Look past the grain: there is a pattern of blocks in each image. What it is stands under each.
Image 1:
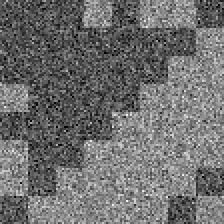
mirrored about the diagonal from the top left
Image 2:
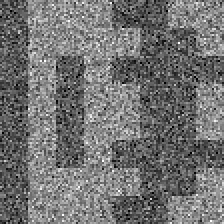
top and bottom mirror each other
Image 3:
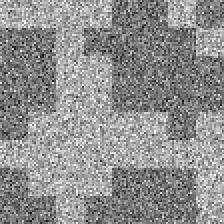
mirrored about the diagonal from the bottom left
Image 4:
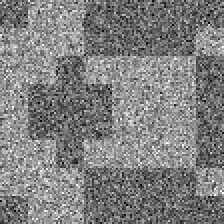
top and bottom mirror each other
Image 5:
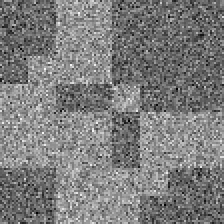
mirrored about the diagonal from the bottom left
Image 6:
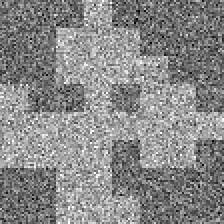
mirrored about the diagonal from the bottom left
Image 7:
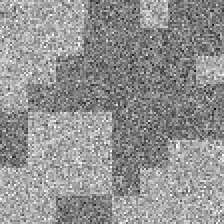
mirrored about the diagonal from the bottom left
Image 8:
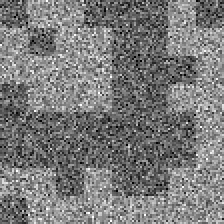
mirrored about the diagonal from the top left
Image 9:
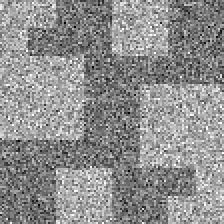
the same after a half turn
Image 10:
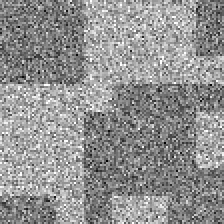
mirrored about the diagonal from the top left
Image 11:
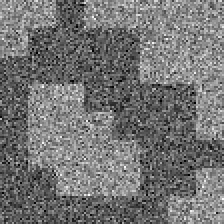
mirrored about the diagonal from the bottom left
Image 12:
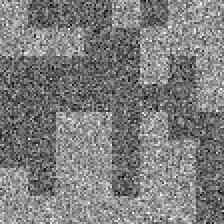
no symmetry
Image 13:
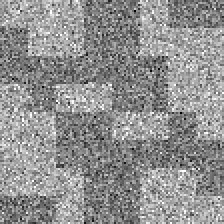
the same after a half turn
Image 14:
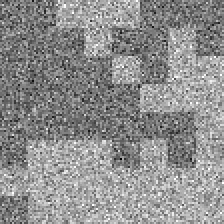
no symmetry
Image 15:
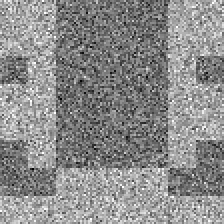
left and right mirror each other
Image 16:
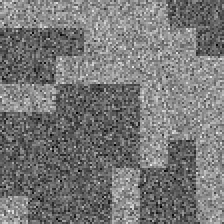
mirrored about the diagonal from the bottom left
